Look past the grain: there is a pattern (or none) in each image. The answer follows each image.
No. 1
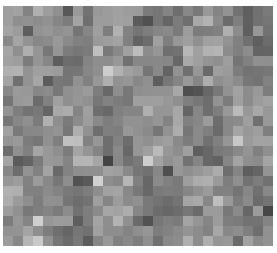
a checkerboard
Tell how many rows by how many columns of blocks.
3 by 6
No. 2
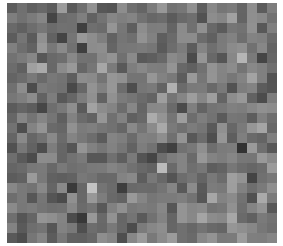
only noise
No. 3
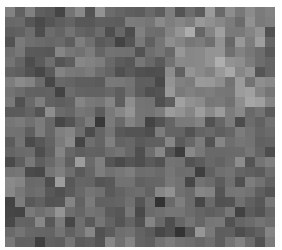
one block
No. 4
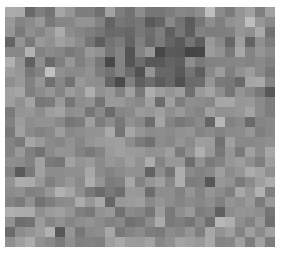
one block
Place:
top middle
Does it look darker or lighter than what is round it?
darker
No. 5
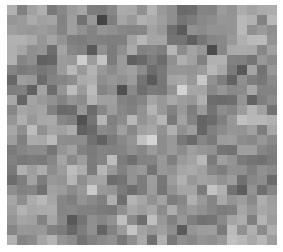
a checkerboard
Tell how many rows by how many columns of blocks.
5 by 5
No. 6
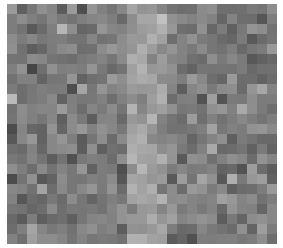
one band of columns
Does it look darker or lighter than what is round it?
lighter
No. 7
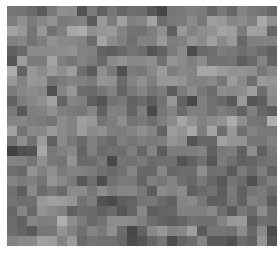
bands of rows crossing bands of columns
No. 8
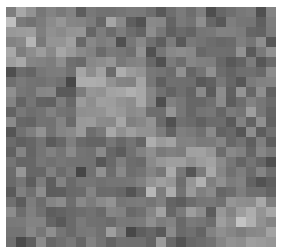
blocks along the diagonal
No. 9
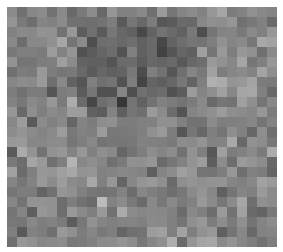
one block
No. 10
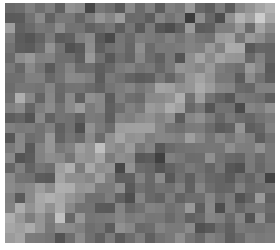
a diagonal band
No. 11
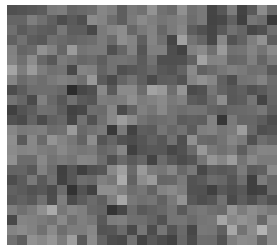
a checkerboard
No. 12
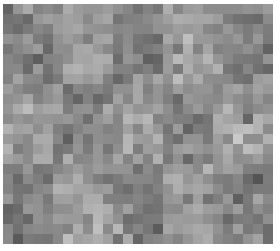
a checkerboard
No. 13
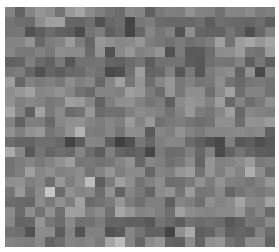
bands of rows
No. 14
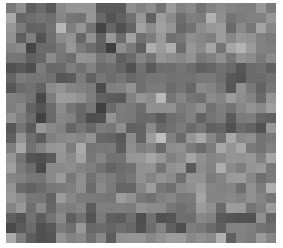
bands of rows crossing bands of columns
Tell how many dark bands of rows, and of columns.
3 and 2
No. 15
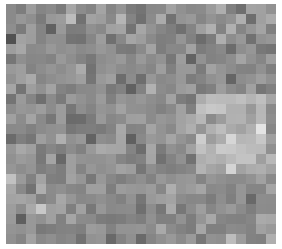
one block
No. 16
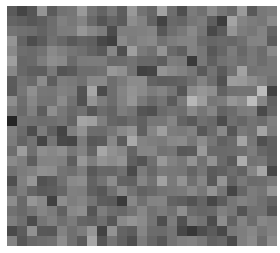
only noise
